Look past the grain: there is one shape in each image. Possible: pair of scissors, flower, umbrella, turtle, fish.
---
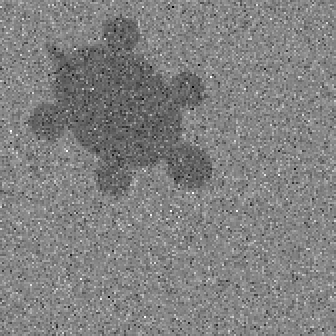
turtle
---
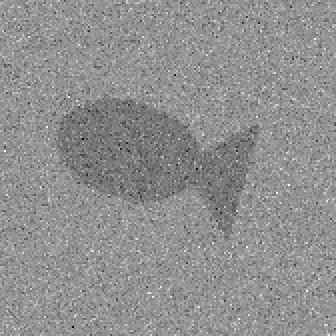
fish
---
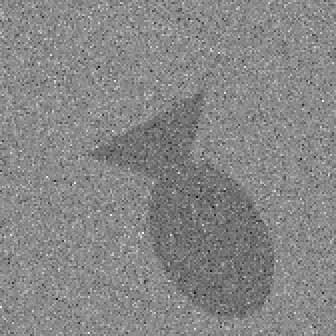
fish
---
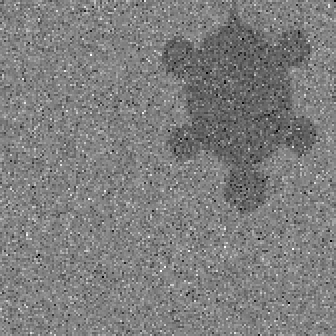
turtle
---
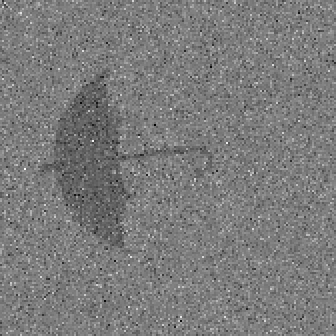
umbrella
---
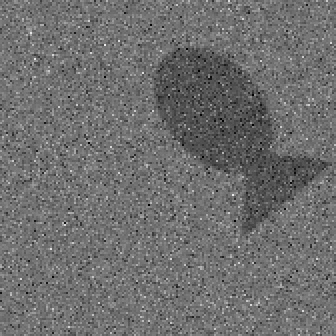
fish
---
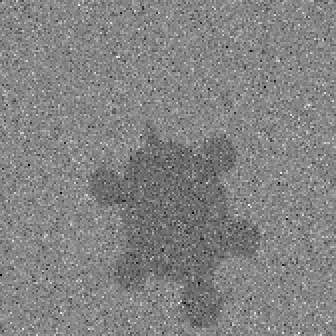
turtle
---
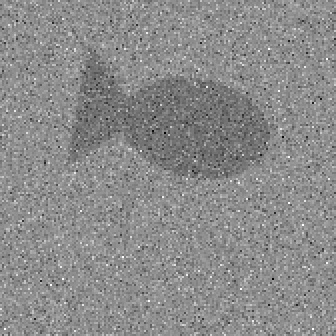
fish
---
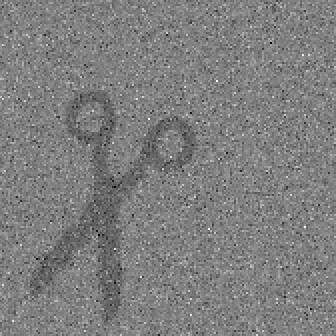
pair of scissors
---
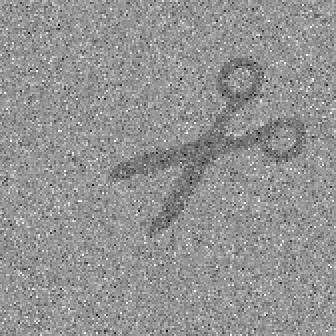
pair of scissors
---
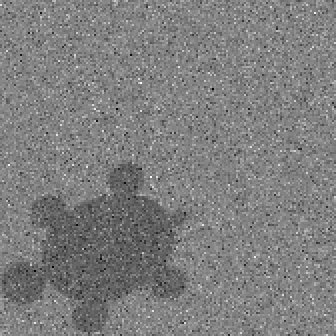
turtle
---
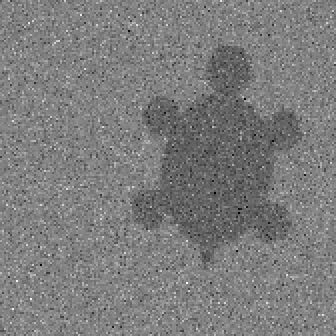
turtle
